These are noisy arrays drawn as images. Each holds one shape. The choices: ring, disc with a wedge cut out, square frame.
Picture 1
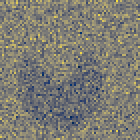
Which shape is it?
disc with a wedge cut out
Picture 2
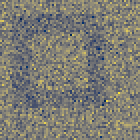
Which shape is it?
square frame
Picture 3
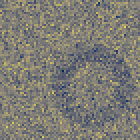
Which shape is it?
ring
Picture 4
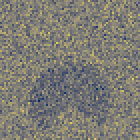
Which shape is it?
disc with a wedge cut out
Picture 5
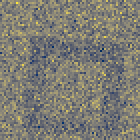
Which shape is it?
square frame
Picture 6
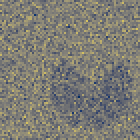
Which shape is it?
disc with a wedge cut out
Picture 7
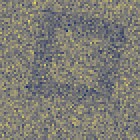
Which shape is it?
square frame
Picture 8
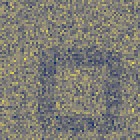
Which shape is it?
square frame
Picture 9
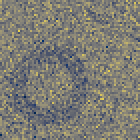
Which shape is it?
ring
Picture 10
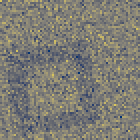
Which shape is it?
square frame
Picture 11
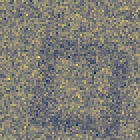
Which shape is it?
square frame
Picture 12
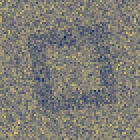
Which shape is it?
square frame
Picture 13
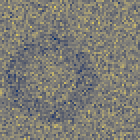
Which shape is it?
ring
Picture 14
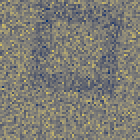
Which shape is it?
square frame
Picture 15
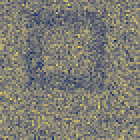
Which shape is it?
square frame
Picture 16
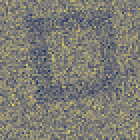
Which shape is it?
square frame
